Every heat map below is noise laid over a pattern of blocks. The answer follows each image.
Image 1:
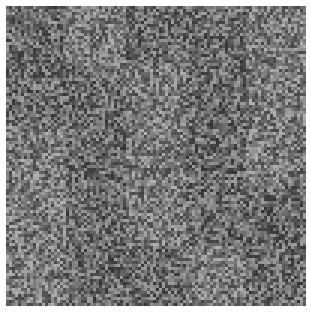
the same after a half turn
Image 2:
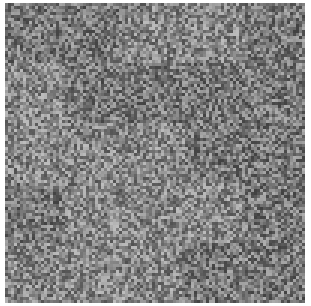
no symmetry
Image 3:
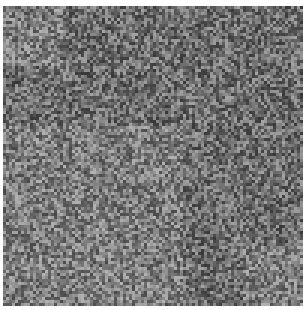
mirrored about the diagonal from the bottom left
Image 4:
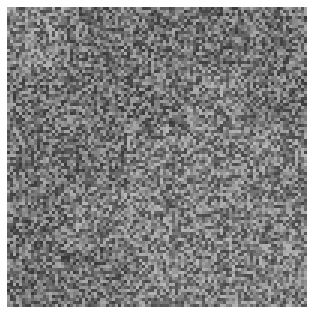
mirrored about the diagonal from the top left
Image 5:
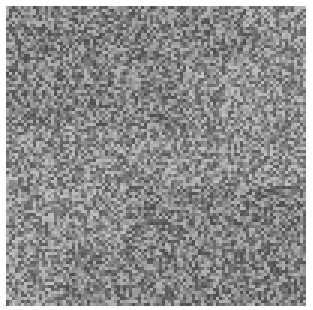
the same after a half turn
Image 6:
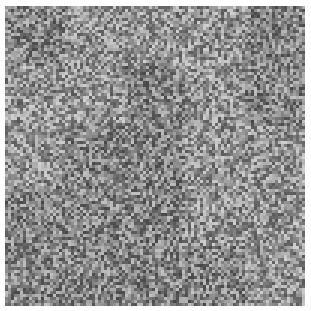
no symmetry
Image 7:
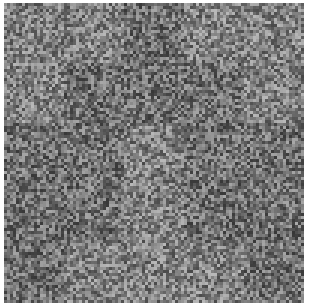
left and right mirror each other
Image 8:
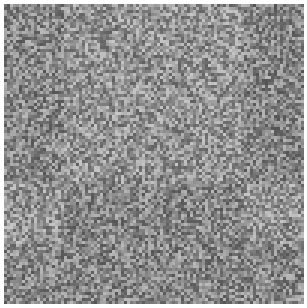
left and right mirror each other
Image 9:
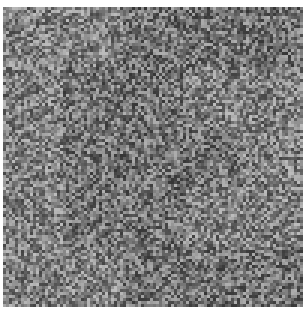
top and bottom mirror each other
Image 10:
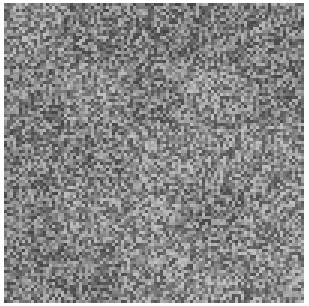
mirrored about the diagonal from the top left
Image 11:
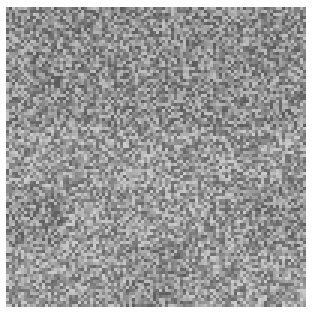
left and right mirror each other
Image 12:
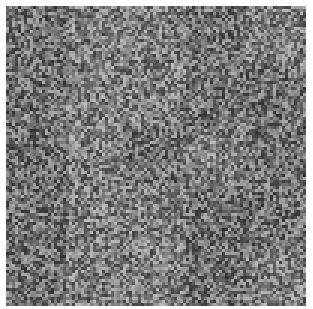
top and bottom mirror each other
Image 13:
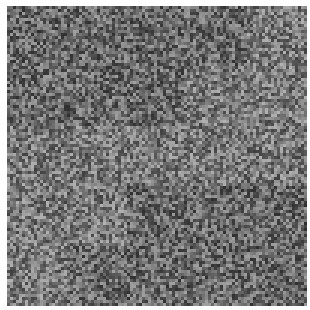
the same after a half turn
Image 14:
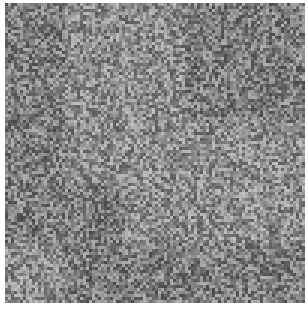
mirrored about the diagonal from the bottom left
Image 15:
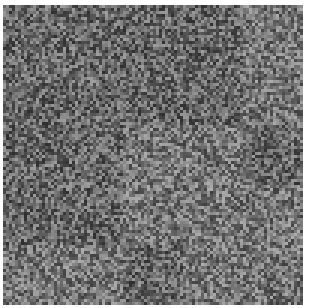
mirrored about the diagonal from the top left
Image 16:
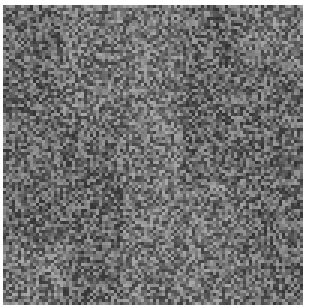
the same after a half turn
